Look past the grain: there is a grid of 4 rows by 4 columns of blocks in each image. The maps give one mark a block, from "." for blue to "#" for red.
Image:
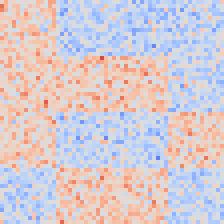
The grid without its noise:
# . . .
# # # .
# . . #
. # # .
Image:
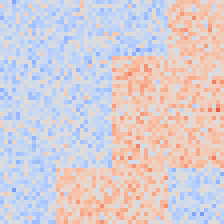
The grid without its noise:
. . . #
. . # #
. . # #
. # # .
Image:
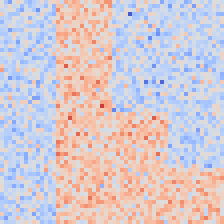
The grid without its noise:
. # . .
. # . .
. # # .
. # # #
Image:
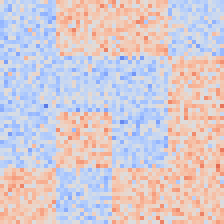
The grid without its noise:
. # # .
. . . #
. # . #
# . # #
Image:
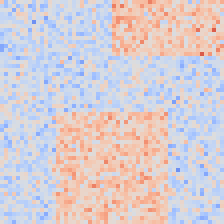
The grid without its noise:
. . # #
. . . .
. # # .
. # # .
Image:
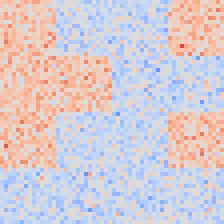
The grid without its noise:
# . . #
# # . .
# . . #
. . . .
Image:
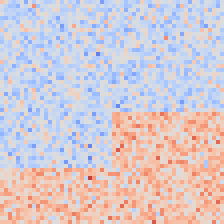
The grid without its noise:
. . . .
. . . .
. . # #
# # # #
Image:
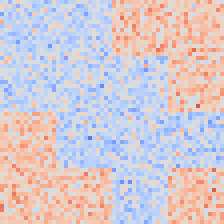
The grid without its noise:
. . # #
. . . #
# . . .
# # . #
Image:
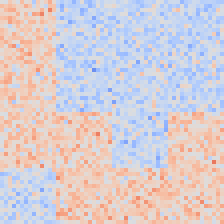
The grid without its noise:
# . . .
# . . .
# # . #
. # # #
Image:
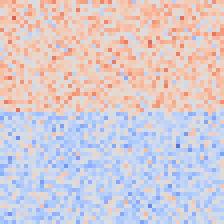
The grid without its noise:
# # # #
# # # #
. . . .
. . . .
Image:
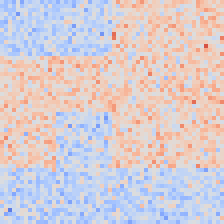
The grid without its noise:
. . # #
# # # #
# . # #
. . . .
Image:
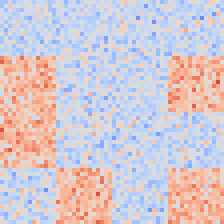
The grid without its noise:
. . . .
# . . #
# . . .
. # . #
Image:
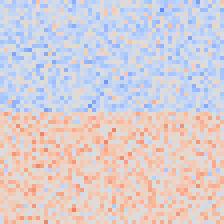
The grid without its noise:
. . . .
. . . .
# # # #
# # # #
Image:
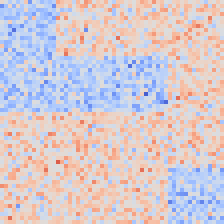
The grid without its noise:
. # # #
. . . #
# # # #
# # # .
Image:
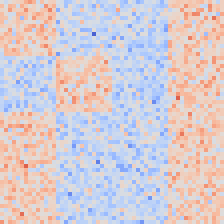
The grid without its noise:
# . . #
. # . #
# . . #
# . . #
